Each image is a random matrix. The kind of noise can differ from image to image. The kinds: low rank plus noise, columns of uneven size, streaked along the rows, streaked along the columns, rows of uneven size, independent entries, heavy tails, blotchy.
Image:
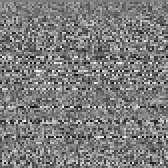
rows of uneven size
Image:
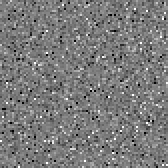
heavy tails
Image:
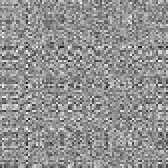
low rank plus noise
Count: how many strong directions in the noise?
two
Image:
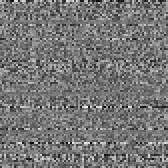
rows of uneven size
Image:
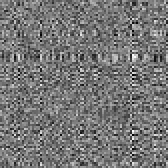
low rank plus noise
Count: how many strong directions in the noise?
one
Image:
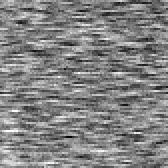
streaked along the rows
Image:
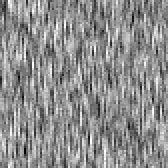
streaked along the columns
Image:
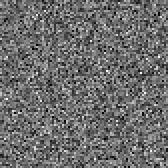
independent entries
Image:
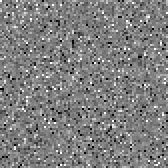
heavy tails
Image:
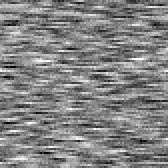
streaked along the rows
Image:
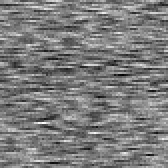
streaked along the rows
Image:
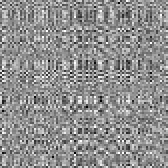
low rank plus noise
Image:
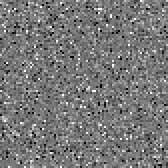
heavy tails
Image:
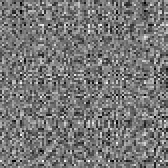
low rank plus noise
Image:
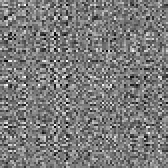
low rank plus noise
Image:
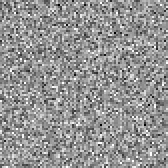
independent entries
